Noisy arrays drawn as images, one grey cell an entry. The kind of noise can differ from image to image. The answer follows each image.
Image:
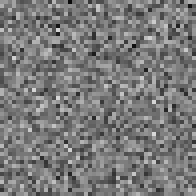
independent entries
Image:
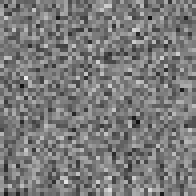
low rank plus noise
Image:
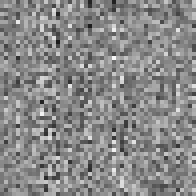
columns of uneven size
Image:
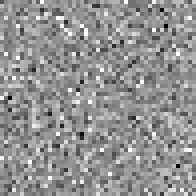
heavy tails
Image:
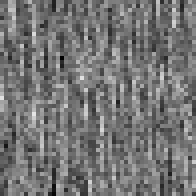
streaked along the columns
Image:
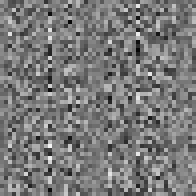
columns of uneven size
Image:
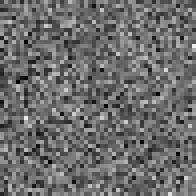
independent entries
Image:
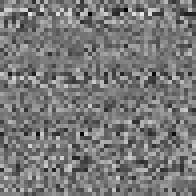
rows of uneven size
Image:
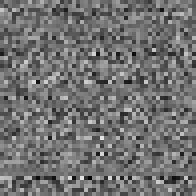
rows of uneven size
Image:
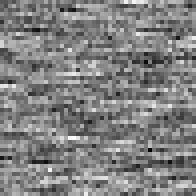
streaked along the rows
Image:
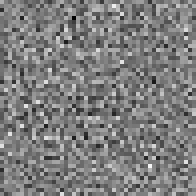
low rank plus noise
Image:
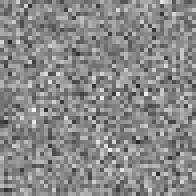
independent entries
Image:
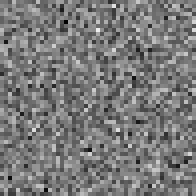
independent entries
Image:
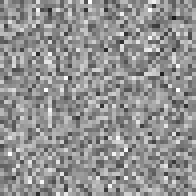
low rank plus noise
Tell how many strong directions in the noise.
two
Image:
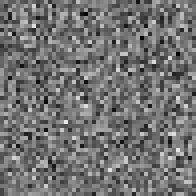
low rank plus noise
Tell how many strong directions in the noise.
one
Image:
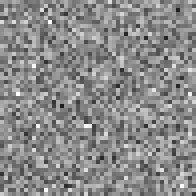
independent entries
